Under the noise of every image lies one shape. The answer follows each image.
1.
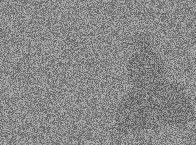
chess pawn
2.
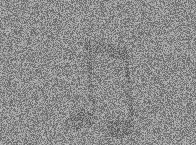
pair of musical notes
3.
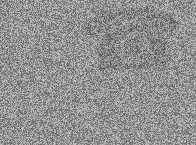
telephone
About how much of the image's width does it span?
half
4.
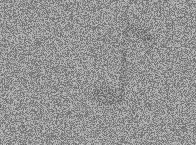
musical note
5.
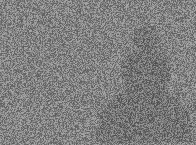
chess pawn
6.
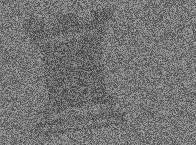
chess rook
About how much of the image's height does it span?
nearly all
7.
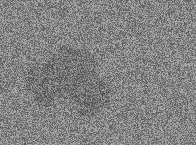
car
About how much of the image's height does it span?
half
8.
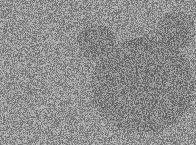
bear's head
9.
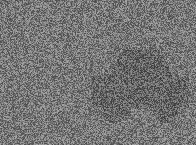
car
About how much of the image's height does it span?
half
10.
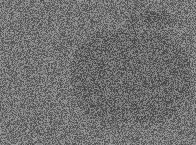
apple
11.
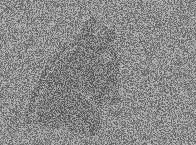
chess knight
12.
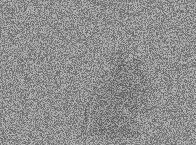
chess knight
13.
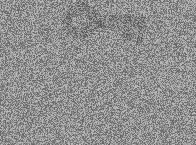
key
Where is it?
top middle
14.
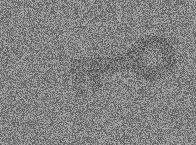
key
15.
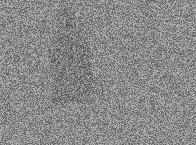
bottle
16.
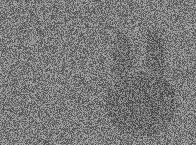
rabbit's head
